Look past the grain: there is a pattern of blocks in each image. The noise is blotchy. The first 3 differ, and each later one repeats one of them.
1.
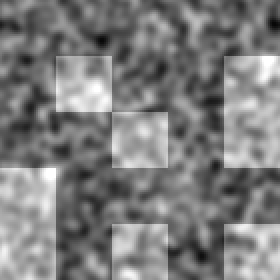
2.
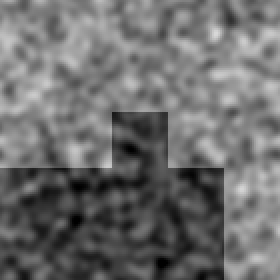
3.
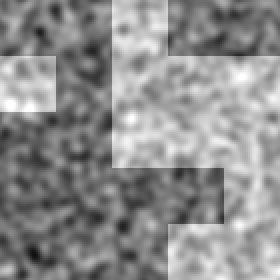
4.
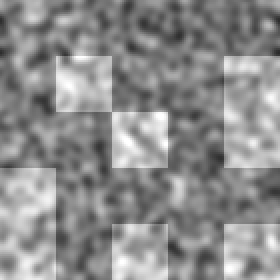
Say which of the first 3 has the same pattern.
1
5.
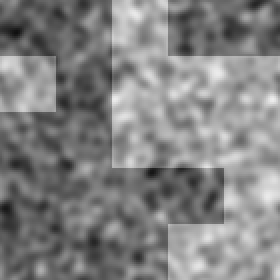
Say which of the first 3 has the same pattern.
3
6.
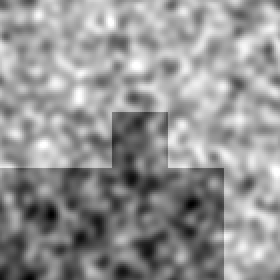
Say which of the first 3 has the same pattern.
2
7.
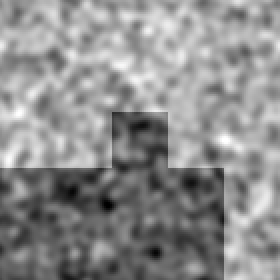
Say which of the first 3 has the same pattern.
2
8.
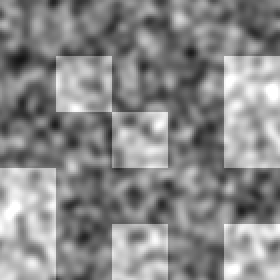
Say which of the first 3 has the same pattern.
1
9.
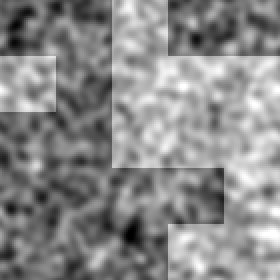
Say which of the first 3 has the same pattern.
3
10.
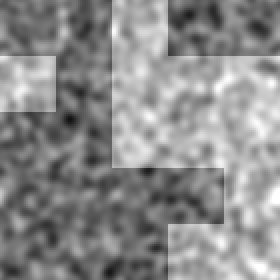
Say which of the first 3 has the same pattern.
3
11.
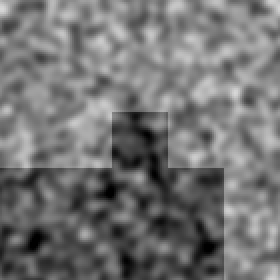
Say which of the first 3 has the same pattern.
2
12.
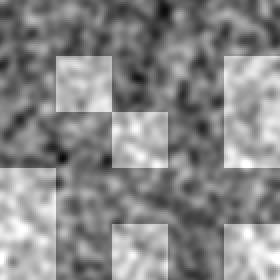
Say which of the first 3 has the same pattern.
1
